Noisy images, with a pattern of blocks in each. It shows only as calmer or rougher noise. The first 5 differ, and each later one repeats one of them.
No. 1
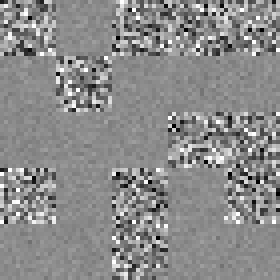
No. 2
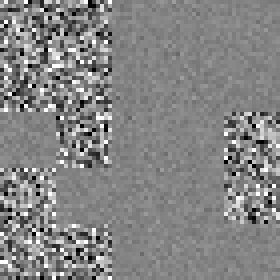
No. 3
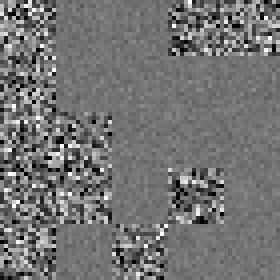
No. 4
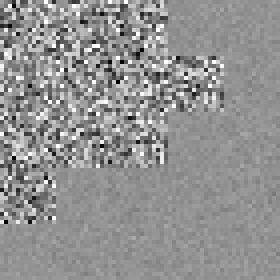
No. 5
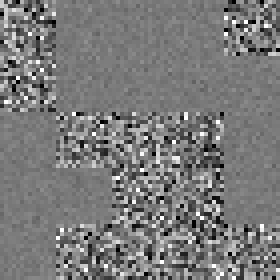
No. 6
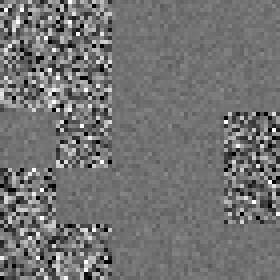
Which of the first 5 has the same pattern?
2
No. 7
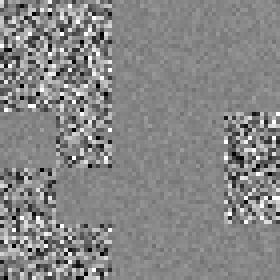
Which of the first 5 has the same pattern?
2
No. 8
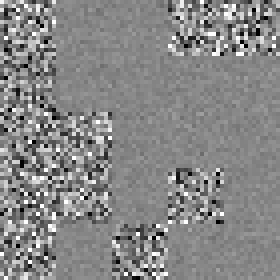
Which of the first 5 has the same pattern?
3
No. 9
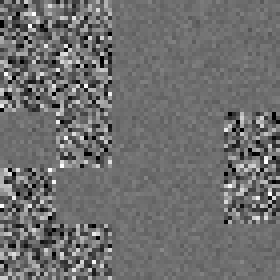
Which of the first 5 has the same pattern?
2
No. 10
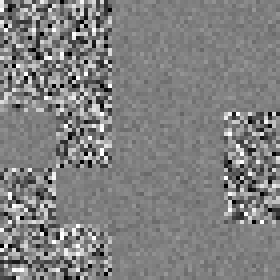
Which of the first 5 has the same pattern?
2
